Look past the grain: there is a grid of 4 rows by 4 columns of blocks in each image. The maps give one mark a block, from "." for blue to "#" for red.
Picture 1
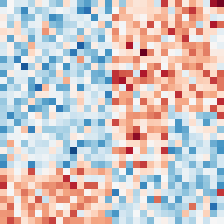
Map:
..##
..##
..#.
##..
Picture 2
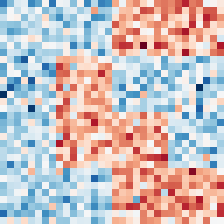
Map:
..##
.#..
.##.
..##
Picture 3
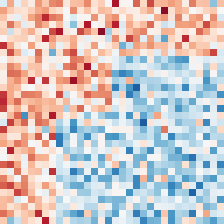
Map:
####
##..
#...
#...
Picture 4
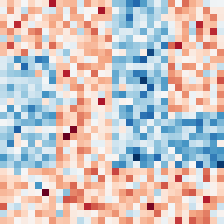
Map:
##.#
.#.#
.#..
####
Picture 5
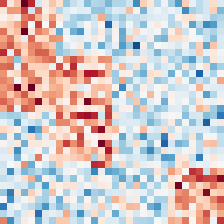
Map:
#...
##..
.#..
...#
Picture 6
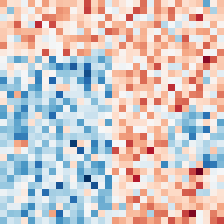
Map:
####
..##
..#.
..##
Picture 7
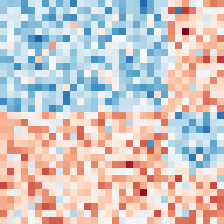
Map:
...#
...#
###.
####
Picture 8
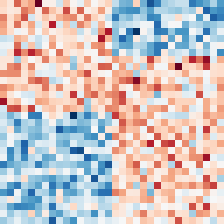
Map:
##..
####
..##
..##
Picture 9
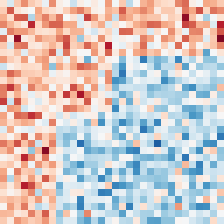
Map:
####
##..
#...
#...
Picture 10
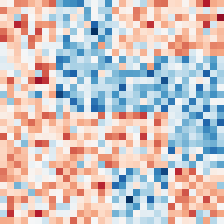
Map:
#.##
#...
###.
##.#
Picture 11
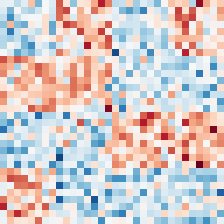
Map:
.#.#
##..
..##
#...
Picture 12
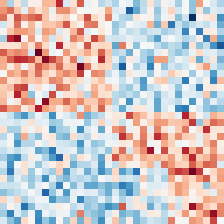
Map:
##..
##..
..##
...#
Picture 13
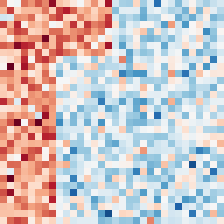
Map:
##..
#...
#...
#...
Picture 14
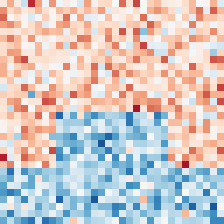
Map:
####
####
#..#
....
